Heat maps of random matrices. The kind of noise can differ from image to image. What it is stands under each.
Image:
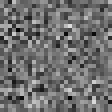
low rank plus noise
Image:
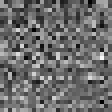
low rank plus noise
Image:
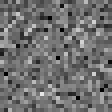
heavy tails
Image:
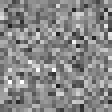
low rank plus noise
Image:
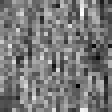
streaked along the columns
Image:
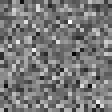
independent entries
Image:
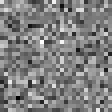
low rank plus noise
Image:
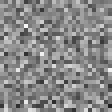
low rank plus noise
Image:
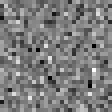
heavy tails
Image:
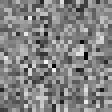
low rank plus noise
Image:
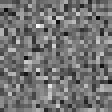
low rank plus noise
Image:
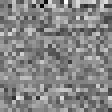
rows of uneven size
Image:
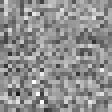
low rank plus noise
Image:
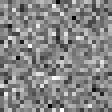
independent entries
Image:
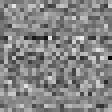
rows of uneven size
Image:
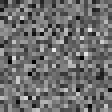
independent entries
